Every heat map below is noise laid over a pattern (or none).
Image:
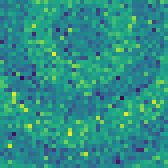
rings round one point
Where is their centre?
top middle
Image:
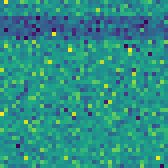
one horizontal stripe
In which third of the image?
top
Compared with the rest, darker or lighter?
darker
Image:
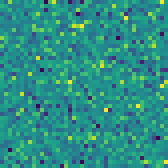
only noise
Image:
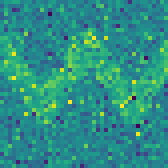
a wavy band
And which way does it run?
left to right
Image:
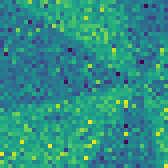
spokes from one point
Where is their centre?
middle right
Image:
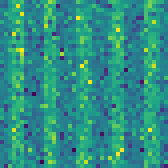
vertical stripes
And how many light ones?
5
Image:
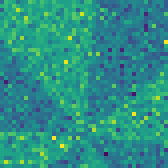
spokes from one point
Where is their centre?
bottom middle
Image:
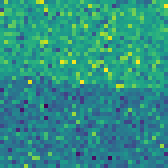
a sharp edge
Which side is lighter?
top
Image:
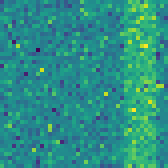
one vertical stripe
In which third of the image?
right
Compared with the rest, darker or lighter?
lighter
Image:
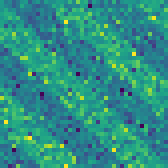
diagonal stripes
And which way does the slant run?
top left to bottom right
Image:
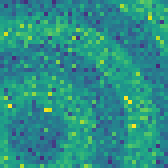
rings round one point
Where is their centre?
bottom left
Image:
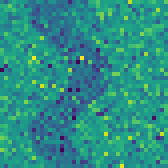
a wavy band
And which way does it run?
top to bottom
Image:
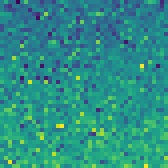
a smooth slope
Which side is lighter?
bottom
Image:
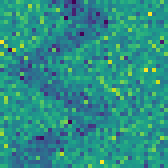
a wavy band
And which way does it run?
top to bottom
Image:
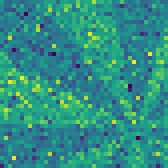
spokes from one point
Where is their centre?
bottom right
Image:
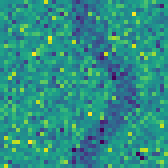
a wavy band
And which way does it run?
top to bottom
